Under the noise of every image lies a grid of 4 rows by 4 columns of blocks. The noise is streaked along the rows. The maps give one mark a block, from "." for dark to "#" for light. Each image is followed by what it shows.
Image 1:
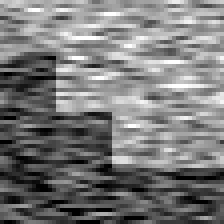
# # # #
. # # #
. . # #
. . . .
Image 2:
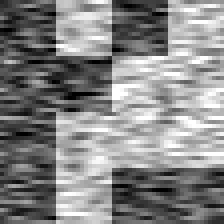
. # . #
. . # #
. # # #
. # . .
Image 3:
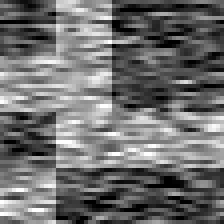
. # . .
# # . .
. # # #
# . . .
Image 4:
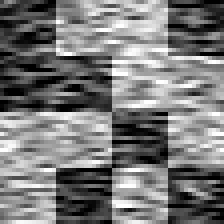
. # # .
. . # #
# # . #
# . # .
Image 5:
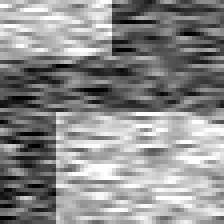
# # . .
. . . .
. # # #
. # # #
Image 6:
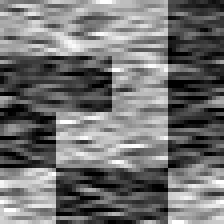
# # # .
. . # .
. # # .
# . . #
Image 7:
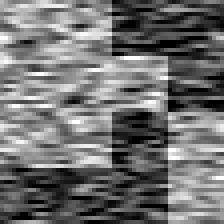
# # . .
# # # .
# # . #
. . . #
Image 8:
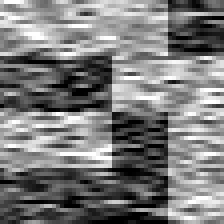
# # # .
. . # #
# # . #
. . . #
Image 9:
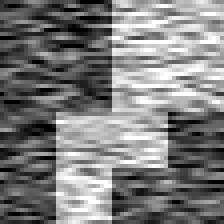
. . # #
. . # #
. # # .
. # . .
